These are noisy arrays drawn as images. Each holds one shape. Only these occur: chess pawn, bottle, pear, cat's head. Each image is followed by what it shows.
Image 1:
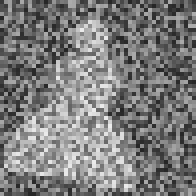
chess pawn
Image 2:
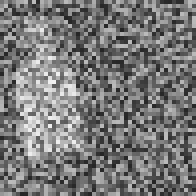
bottle
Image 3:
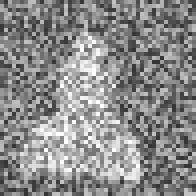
chess pawn
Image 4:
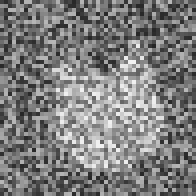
cat's head
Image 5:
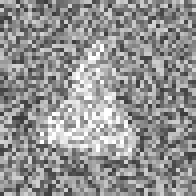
chess pawn
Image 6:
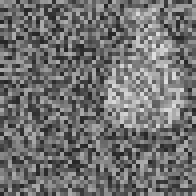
pear
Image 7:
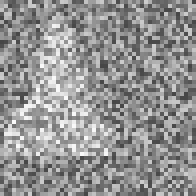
chess pawn
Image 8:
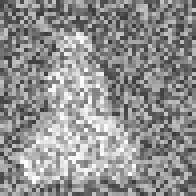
chess pawn
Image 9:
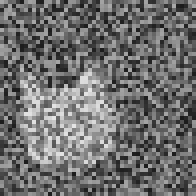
cat's head
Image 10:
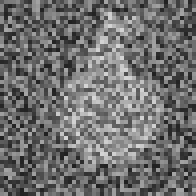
pear
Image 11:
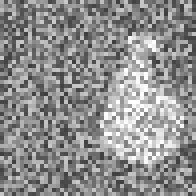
pear
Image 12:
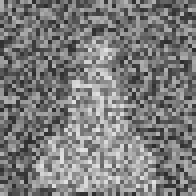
chess pawn
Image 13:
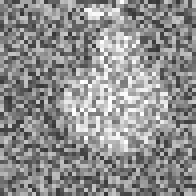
pear
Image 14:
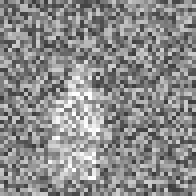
bottle
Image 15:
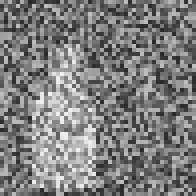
bottle
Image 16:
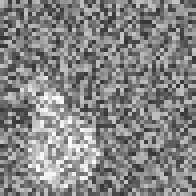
pear
